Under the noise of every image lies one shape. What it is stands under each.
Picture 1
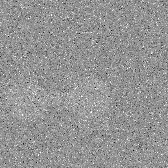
dumbbell
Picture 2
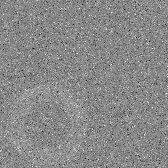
ring
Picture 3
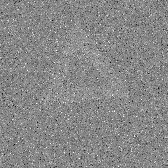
triangle frame
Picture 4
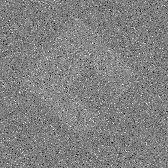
square with a notch
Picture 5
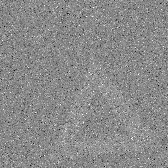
triangle frame
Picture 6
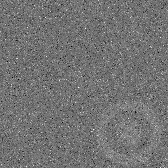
bullseye
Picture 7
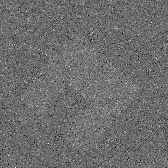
square with a notch
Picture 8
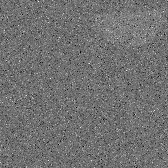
half disc
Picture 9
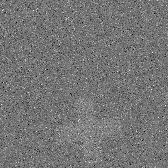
cross
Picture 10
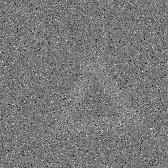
triangle frame
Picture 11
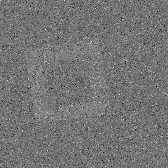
square frame
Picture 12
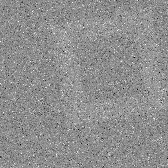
square frame
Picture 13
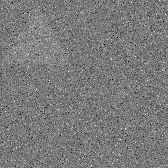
triangle
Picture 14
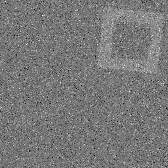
square frame
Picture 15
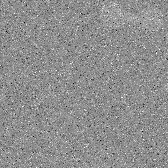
dumbbell
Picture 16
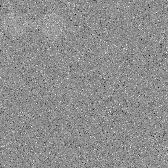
dumbbell
